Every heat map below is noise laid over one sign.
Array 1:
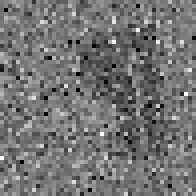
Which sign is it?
pilcrow
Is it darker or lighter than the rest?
darker
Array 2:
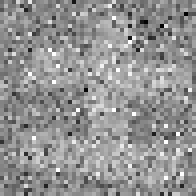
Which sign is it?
plus-minus sign
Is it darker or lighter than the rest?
lighter
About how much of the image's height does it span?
nearly all
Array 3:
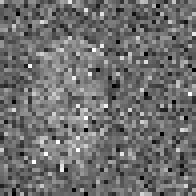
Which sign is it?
section sign
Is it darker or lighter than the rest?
lighter
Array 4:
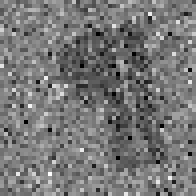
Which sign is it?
pilcrow
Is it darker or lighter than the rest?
darker
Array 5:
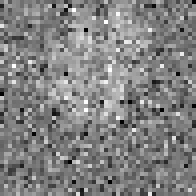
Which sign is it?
hash sign
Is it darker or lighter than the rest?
lighter
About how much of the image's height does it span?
two thirds
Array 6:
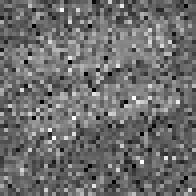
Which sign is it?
equals sign
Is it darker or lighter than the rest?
lighter
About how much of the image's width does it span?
nearly all
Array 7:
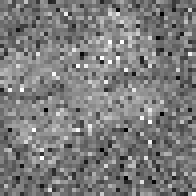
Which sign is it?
not-equal sign
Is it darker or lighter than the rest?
lighter
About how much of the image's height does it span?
nearly all
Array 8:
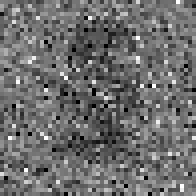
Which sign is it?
section sign
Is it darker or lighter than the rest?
darker
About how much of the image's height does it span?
two thirds
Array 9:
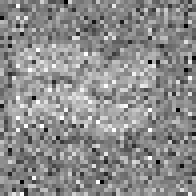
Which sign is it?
approximately sign
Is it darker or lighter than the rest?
lighter
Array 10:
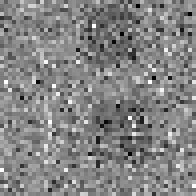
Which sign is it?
colon
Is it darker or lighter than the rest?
darker
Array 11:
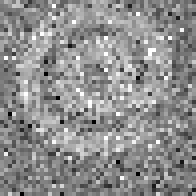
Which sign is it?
at sign
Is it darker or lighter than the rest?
lighter
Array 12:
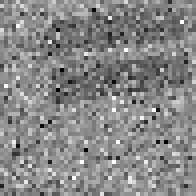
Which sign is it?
equals sign
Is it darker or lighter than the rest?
darker
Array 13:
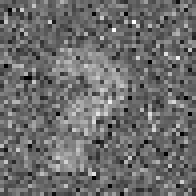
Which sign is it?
question mark
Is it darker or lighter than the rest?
lighter
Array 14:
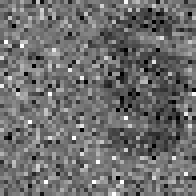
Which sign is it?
section sign
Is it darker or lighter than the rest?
darker
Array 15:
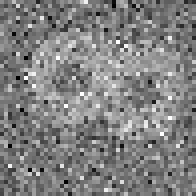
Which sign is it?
infinity sign
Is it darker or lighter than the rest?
lighter
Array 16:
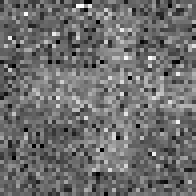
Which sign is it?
plus sign
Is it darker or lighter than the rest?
lighter
